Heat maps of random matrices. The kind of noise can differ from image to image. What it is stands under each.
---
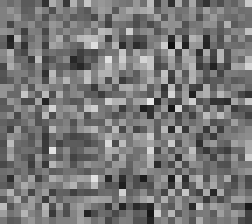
low rank plus noise
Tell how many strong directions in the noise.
two
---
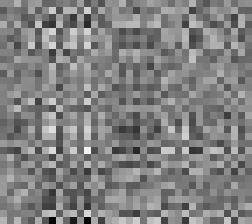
low rank plus noise
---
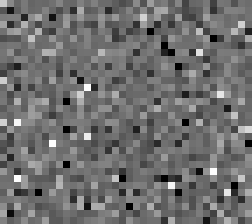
heavy tails
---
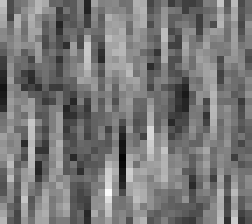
streaked along the columns
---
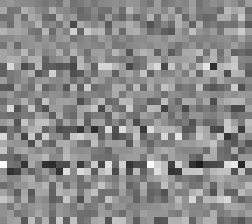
rows of uneven size
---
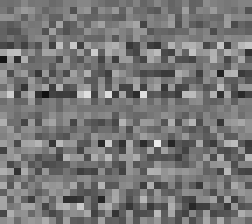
rows of uneven size
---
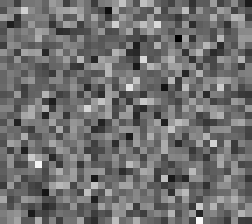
independent entries
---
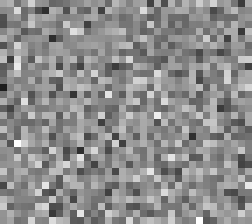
independent entries
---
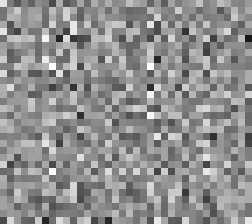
low rank plus noise
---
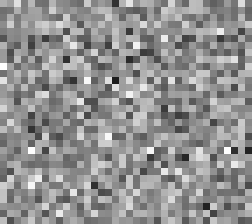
low rank plus noise
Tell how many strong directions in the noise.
five to eight
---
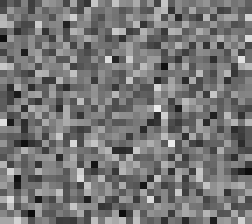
independent entries
